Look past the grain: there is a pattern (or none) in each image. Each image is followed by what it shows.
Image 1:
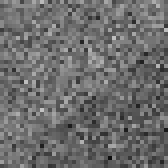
a sharp edge
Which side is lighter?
top left
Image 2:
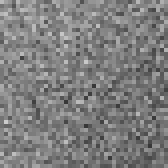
a smooth slope
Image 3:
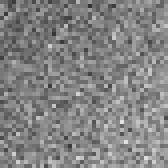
a smooth slope
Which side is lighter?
bottom right
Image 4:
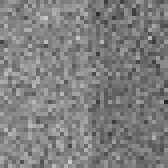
a sharp edge
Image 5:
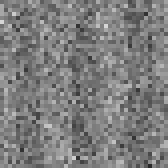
vertical stripes
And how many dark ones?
3
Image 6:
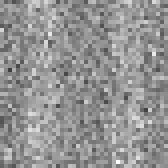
vertical stripes
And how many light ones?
2
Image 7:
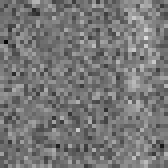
one vertical stripe
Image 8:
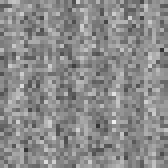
vertical stripes
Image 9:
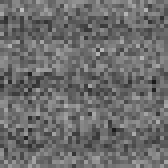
horizontal stripes
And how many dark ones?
3
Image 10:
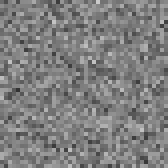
only noise
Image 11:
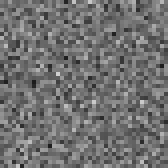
only noise
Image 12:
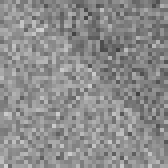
a sharp edge
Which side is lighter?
bottom left
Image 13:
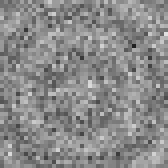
rings round one point
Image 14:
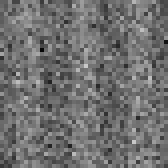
vertical stripes
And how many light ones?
3
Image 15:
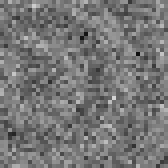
rings round one point
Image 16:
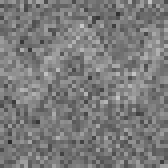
a wavy band
